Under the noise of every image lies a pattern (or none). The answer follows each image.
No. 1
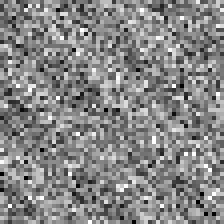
diagonal stripes
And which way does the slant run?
top left to bottom right
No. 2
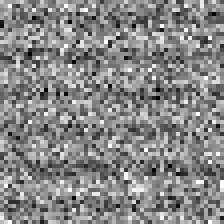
horizontal stripes
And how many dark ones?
6
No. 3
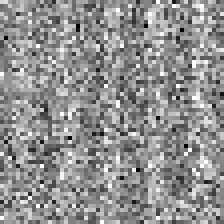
vertical stripes
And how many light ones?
5
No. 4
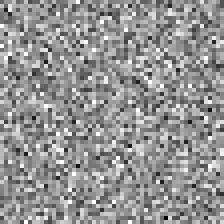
only noise
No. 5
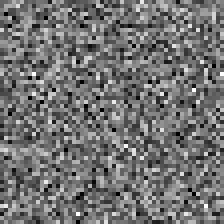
only noise
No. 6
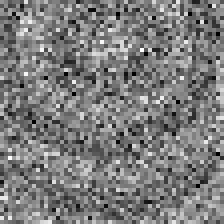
rings round one point
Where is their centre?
top middle
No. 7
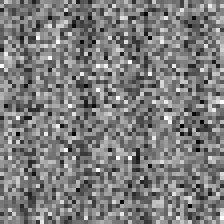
vertical stripes
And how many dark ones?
4
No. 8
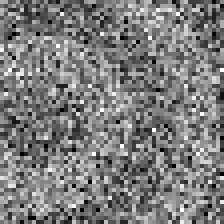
rings round one point
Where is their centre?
middle left
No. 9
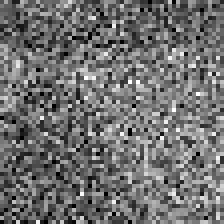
spokes from one point
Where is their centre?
top left
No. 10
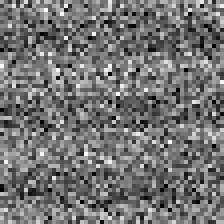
horizontal stripes
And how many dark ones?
3
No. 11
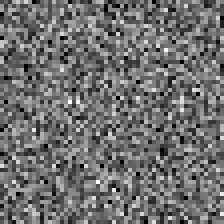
only noise
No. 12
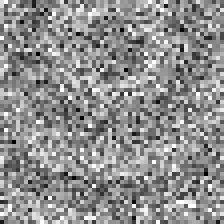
rings round one point
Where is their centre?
top middle
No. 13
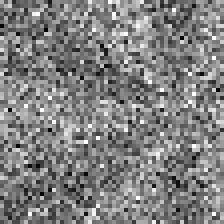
spokes from one point
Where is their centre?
middle right
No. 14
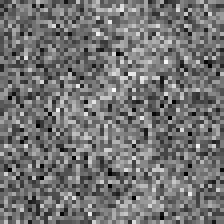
a wavy band
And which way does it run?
top to bottom
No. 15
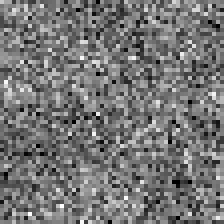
spokes from one point
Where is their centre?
middle right
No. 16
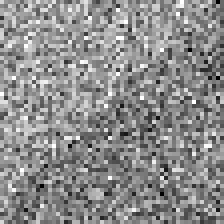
a sharp edge
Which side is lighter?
top left
